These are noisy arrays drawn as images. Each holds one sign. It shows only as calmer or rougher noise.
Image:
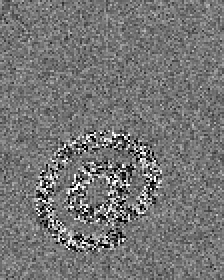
rough at sign
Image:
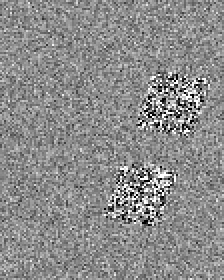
rough colon
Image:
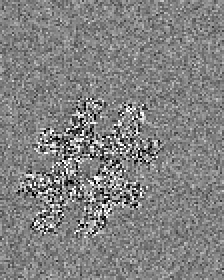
rough hash sign
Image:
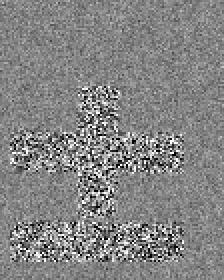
rough plus-minus sign
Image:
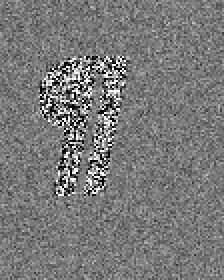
rough pilcrow
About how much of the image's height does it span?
half
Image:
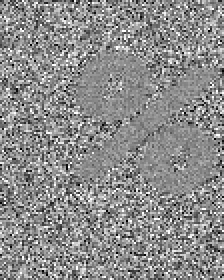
calm percent sign
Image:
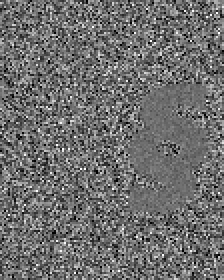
calm section sign
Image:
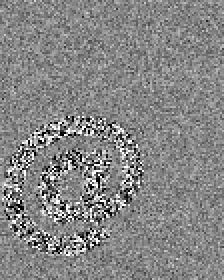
rough at sign
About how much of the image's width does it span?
two thirds
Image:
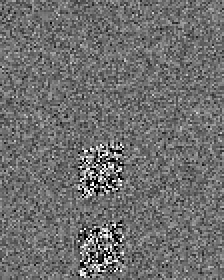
rough colon
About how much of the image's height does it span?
half
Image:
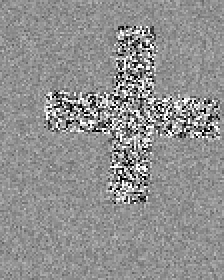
rough plus sign
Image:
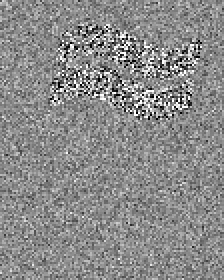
rough approximately sign
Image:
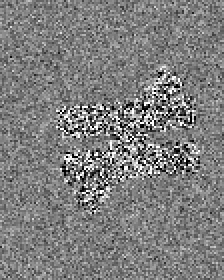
rough not-equal sign
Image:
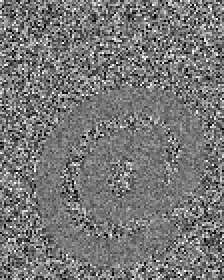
calm at sign
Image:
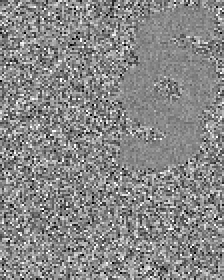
calm section sign
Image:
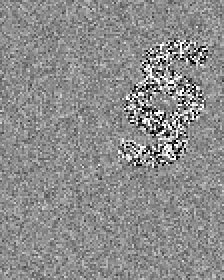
rough section sign
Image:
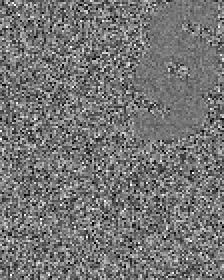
calm section sign
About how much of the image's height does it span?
half
